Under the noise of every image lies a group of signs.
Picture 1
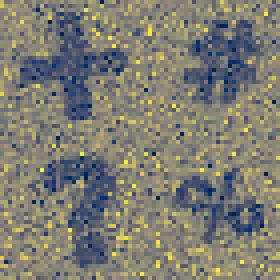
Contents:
top left: plus sign; top right: hash sign; bottom left: question mark; bottom right: percent sign
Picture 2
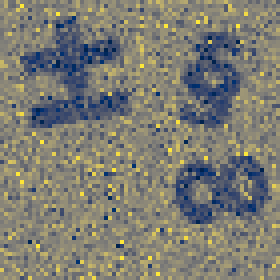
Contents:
top left: plus-minus sign; top right: section sign; bottom right: infinity sign
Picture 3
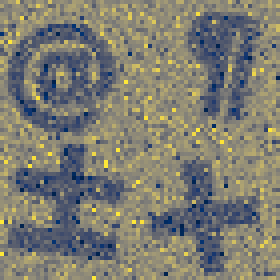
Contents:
top left: at sign; top right: pilcrow; bottom left: plus-minus sign; bottom right: plus sign
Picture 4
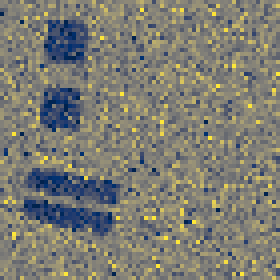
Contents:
top left: colon; bottom left: equals sign
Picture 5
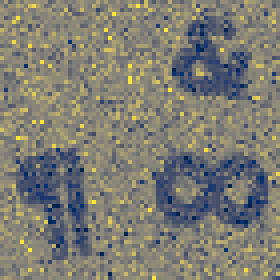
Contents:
top right: ampersand; bottom left: pilcrow; bottom right: infinity sign
